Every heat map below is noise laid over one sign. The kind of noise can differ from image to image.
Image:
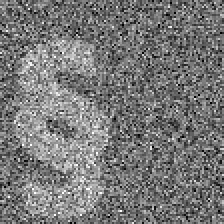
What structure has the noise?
independent entries
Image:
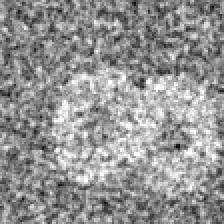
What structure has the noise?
blotchy
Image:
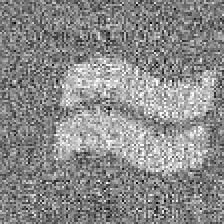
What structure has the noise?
low rank plus noise
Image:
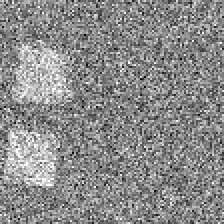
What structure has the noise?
independent entries
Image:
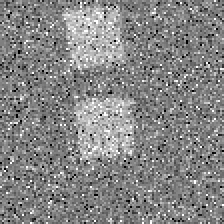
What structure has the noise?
heavy tails
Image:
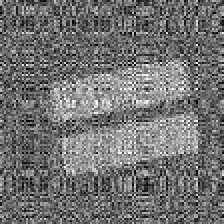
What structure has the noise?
low rank plus noise
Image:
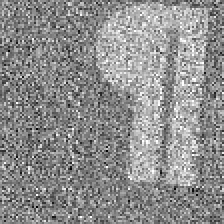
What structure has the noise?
low rank plus noise
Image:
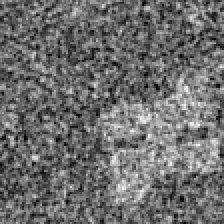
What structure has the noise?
blotchy
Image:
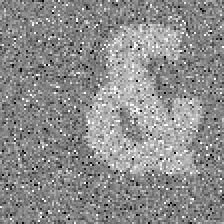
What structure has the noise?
heavy tails
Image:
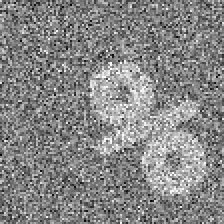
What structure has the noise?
independent entries
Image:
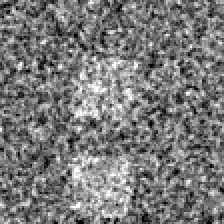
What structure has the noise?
blotchy
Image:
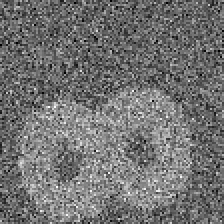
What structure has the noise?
independent entries
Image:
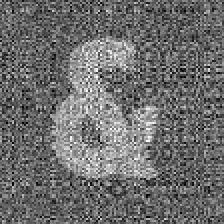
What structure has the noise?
low rank plus noise
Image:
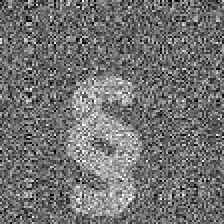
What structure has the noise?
low rank plus noise
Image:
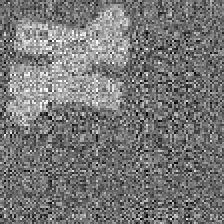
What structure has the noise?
low rank plus noise
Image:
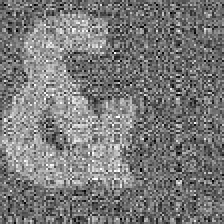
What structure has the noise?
low rank plus noise
